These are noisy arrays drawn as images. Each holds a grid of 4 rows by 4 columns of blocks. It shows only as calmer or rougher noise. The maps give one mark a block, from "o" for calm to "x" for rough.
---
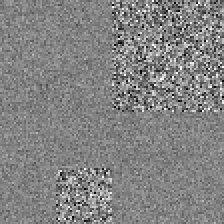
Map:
o o x x
o o x x
o o o o
o x o o
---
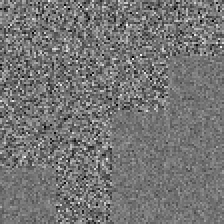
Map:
x x x x
x x x o
x x o o
o x o o
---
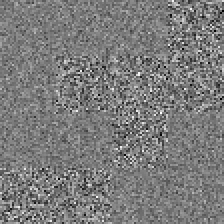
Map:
o o o x
o x x x
o o x o
x x o o
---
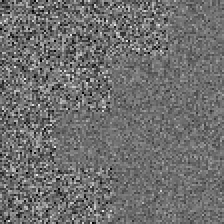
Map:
x x x o
x x o o
x o o o
x x o o
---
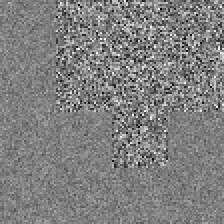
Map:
o x x x
o x x x
o o x o
o o o o
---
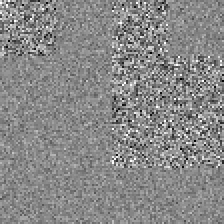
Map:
x o x o
o o x x
o o x x
o o o o
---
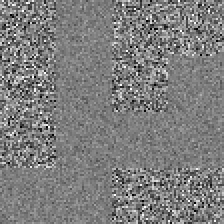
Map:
x o x x
x o x o
x o o o
o o x x
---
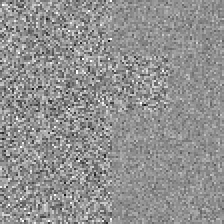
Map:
x x o o
x x x o
x x o o
x x o o
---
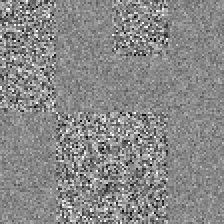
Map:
x o x o
x o o o
o x x o
o x x o
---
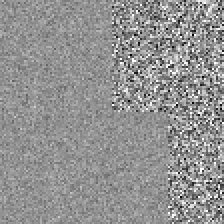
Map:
o o x x
o o x x
o o o x
o o o x
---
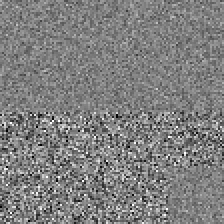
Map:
o o o o
o o o o
x x x x
x x x o
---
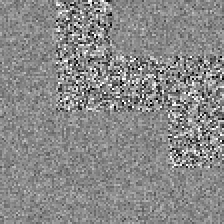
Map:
o x o o
o x x x
o o o x
o o o o
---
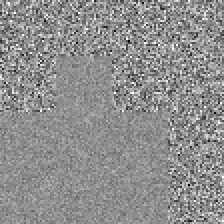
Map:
x x x x
x o x x
o o o x
o o o x
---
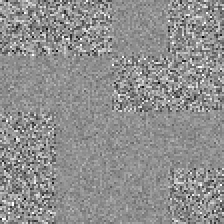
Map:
x x o x
o o x x
x o o o
x o o x
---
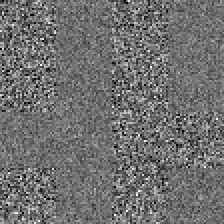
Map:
x o x o
x o x o
o o x x
x o x o
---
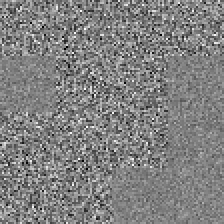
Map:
x x x x
o x x o
x x x o
x x o o
